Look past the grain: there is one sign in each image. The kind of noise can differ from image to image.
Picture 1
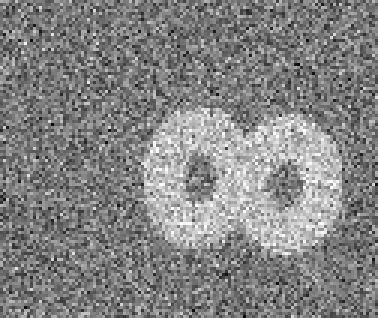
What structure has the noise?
independent entries
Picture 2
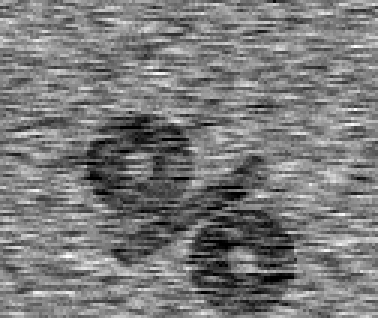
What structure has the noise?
streaked along the rows
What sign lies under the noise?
percent sign
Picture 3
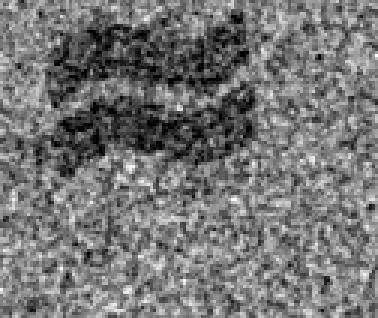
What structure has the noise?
blotchy
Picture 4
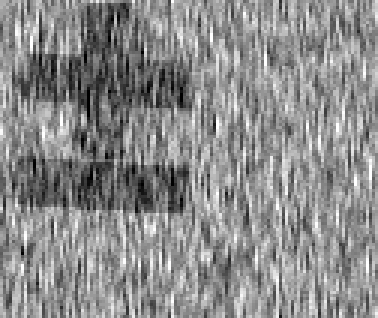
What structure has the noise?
streaked along the columns
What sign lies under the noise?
plus-minus sign
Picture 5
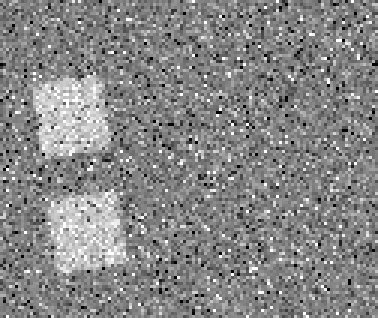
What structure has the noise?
heavy tails
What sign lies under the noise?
colon
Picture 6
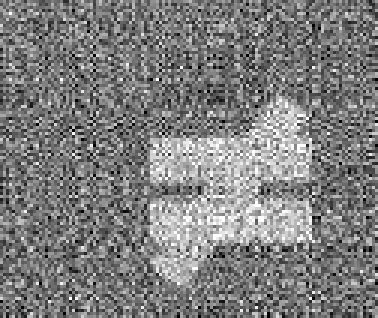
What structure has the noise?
low rank plus noise
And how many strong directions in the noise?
three or four
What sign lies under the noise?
not-equal sign
